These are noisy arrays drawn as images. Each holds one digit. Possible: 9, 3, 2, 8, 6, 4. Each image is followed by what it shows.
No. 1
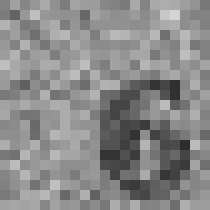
6
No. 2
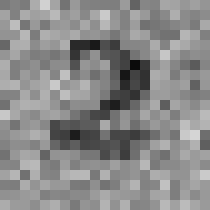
2
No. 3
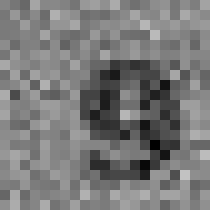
9
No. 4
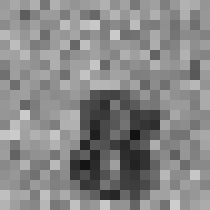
8
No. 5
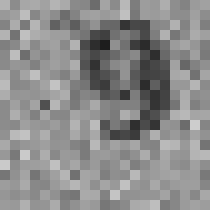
9
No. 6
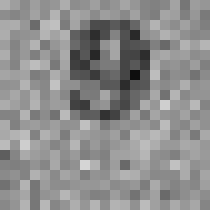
9
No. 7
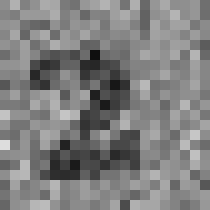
2
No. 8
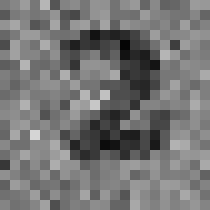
2
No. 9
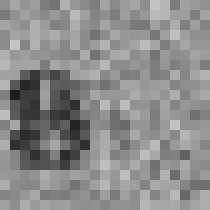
8
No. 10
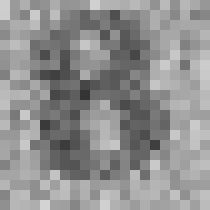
8
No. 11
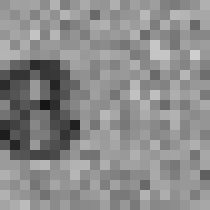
8
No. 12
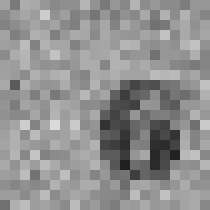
6
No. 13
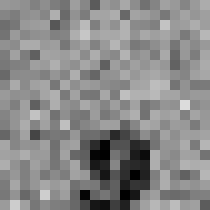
9
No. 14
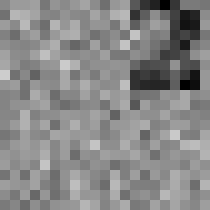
2
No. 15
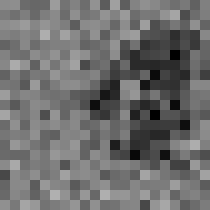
4
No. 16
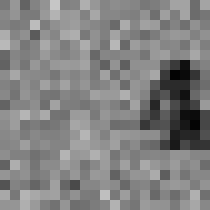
4
